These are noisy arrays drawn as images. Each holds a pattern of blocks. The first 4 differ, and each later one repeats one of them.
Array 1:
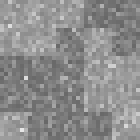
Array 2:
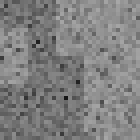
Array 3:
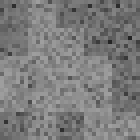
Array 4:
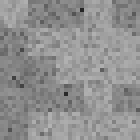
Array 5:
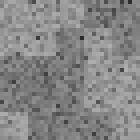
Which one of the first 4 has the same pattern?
1
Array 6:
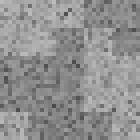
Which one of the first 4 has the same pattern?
1
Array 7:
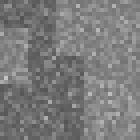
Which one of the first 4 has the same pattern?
2
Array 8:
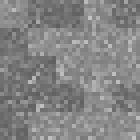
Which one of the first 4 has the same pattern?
4
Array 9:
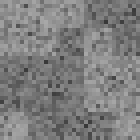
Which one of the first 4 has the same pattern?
1
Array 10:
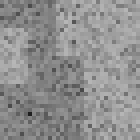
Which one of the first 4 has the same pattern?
2
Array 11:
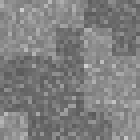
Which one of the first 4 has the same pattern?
1
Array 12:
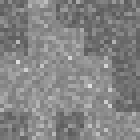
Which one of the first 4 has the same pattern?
3
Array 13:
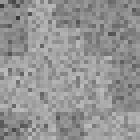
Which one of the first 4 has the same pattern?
3
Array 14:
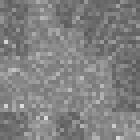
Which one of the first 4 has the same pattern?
3
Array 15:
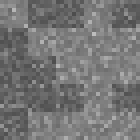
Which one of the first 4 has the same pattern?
4
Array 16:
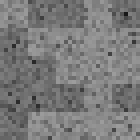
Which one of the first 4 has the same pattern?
4
